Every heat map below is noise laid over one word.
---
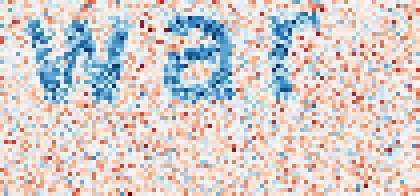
war
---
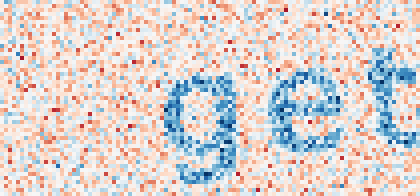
get
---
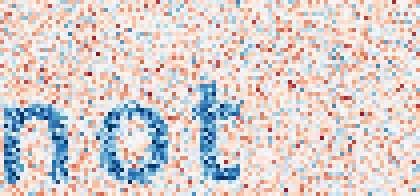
not
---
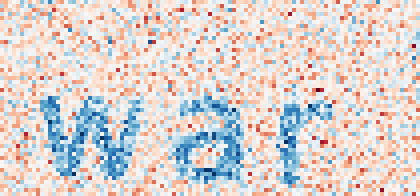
war
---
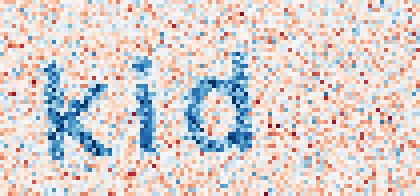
kid
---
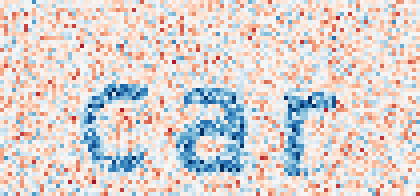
car
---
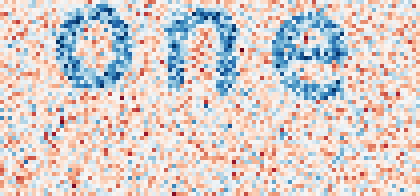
one
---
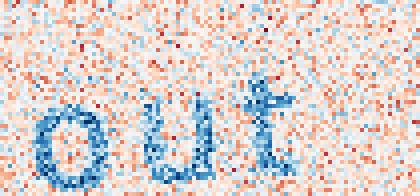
out
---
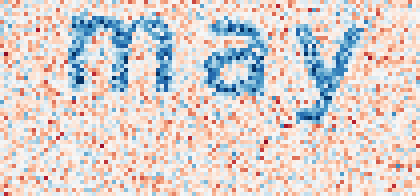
may
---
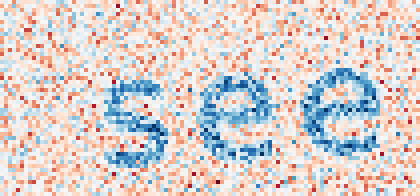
see
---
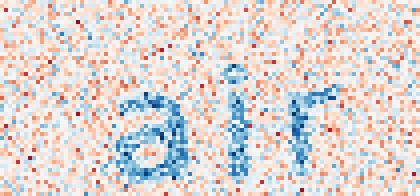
air
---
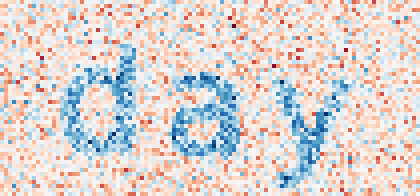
day
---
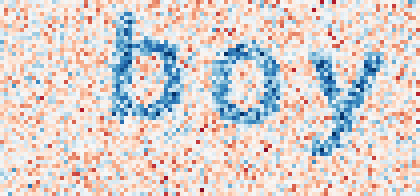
boy
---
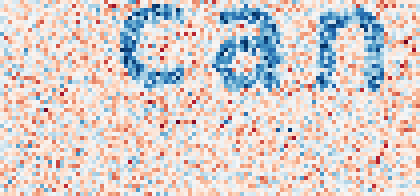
can
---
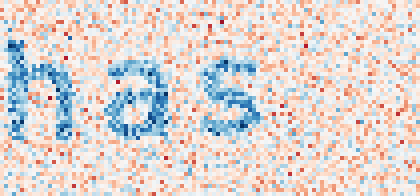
has
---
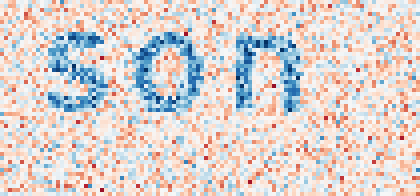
son
